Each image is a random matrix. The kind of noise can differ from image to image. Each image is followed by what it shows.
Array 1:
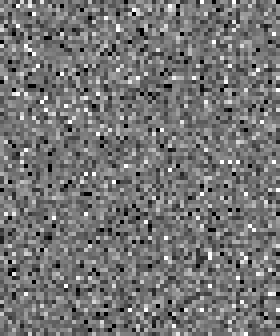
heavy tails
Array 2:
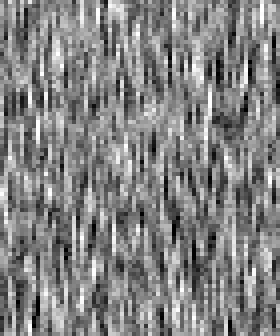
streaked along the columns
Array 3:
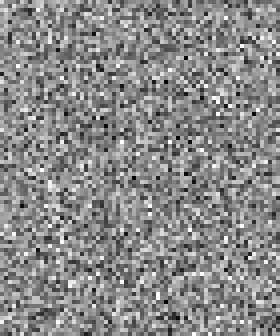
independent entries
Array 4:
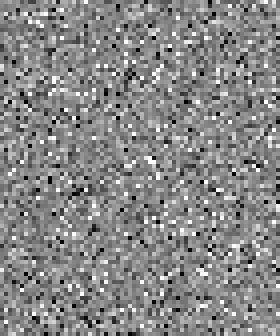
heavy tails
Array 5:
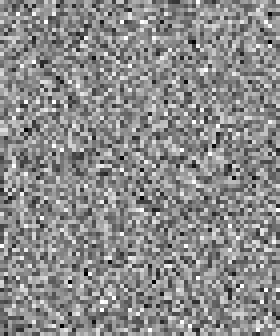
independent entries
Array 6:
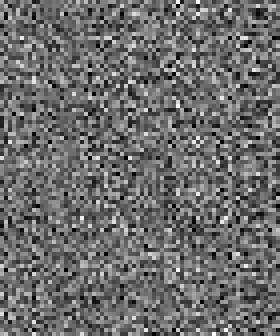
low rank plus noise
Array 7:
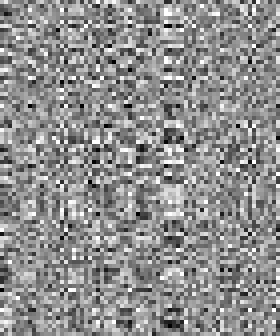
low rank plus noise
